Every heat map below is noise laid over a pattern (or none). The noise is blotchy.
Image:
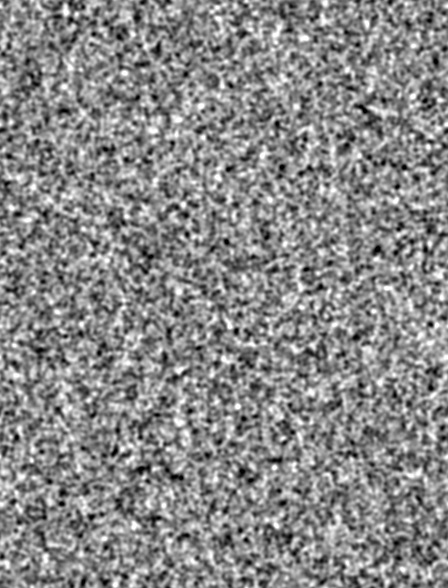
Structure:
only noise
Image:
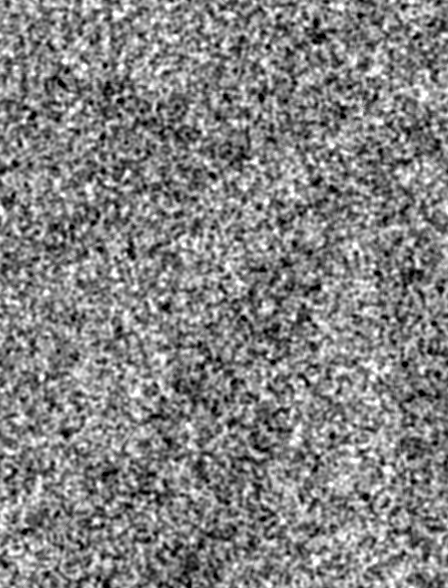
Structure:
spokes from one point
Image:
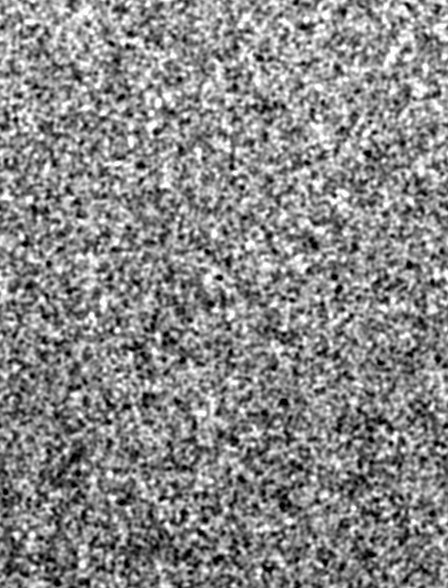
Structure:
a smooth slope
